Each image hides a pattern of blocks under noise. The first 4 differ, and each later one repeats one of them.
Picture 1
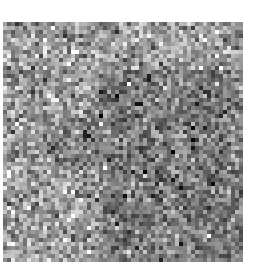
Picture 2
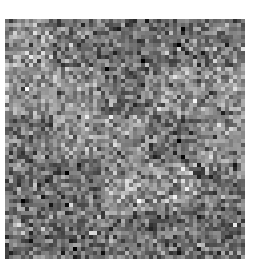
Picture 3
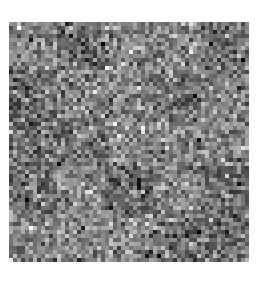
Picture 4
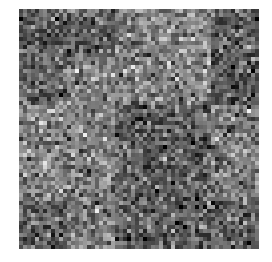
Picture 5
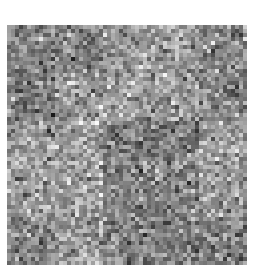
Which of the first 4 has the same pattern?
4
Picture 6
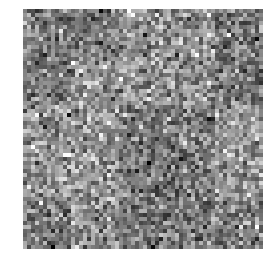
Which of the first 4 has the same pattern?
4
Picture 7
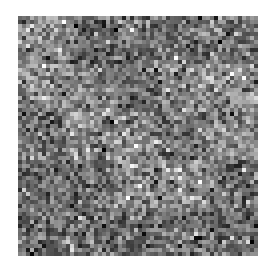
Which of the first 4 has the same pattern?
2
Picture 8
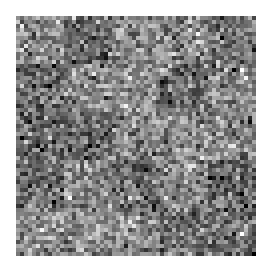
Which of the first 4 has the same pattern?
3
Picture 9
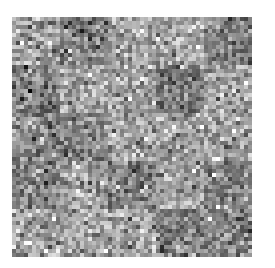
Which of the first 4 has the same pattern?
3
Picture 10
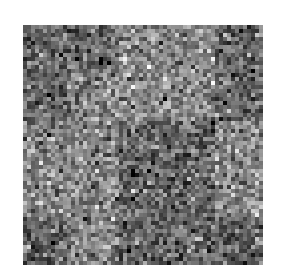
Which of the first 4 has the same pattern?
4
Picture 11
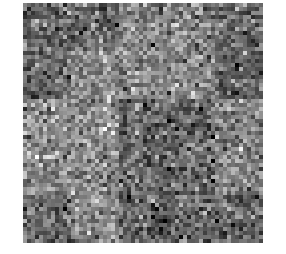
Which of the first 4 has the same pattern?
4
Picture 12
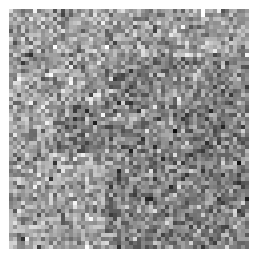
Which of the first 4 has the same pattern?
1
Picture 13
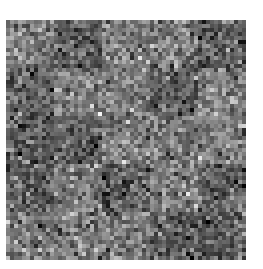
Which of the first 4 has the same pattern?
3
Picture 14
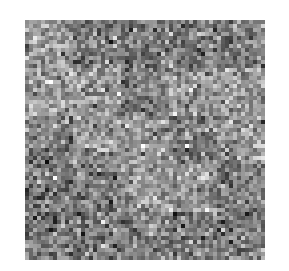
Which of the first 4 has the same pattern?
2
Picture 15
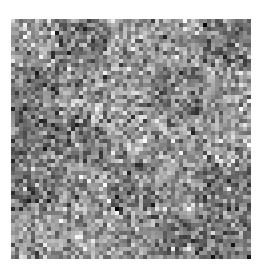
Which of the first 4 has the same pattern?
3
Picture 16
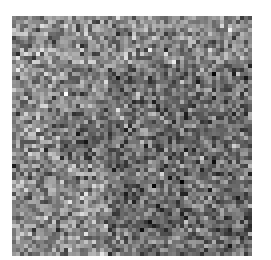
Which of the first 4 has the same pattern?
1
